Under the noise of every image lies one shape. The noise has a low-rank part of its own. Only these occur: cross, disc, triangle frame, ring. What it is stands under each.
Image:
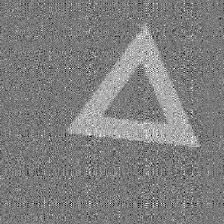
triangle frame
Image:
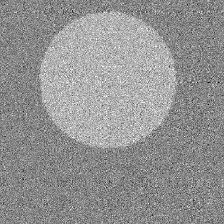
disc
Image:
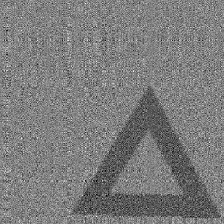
triangle frame
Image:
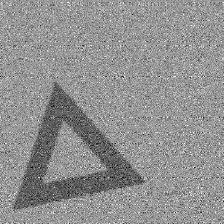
triangle frame
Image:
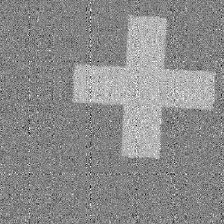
cross
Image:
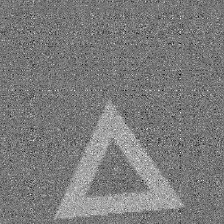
triangle frame
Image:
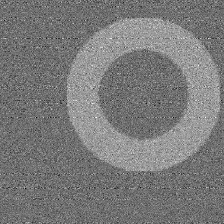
ring
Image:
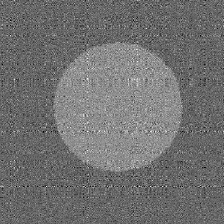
disc
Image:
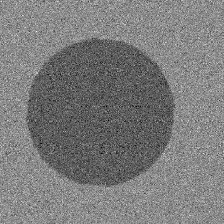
disc
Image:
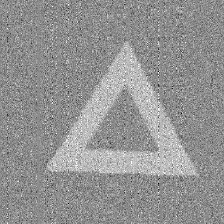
triangle frame
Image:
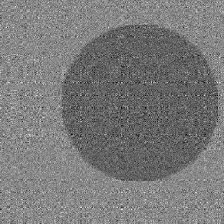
disc
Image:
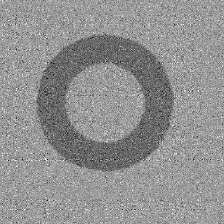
ring
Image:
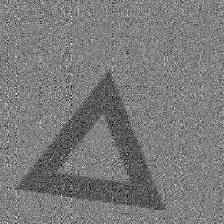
triangle frame
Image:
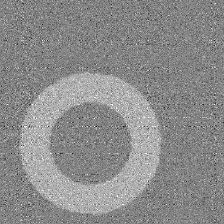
ring
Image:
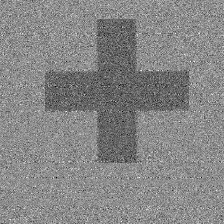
cross
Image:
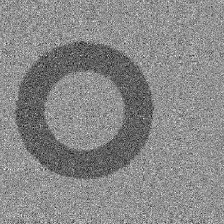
ring
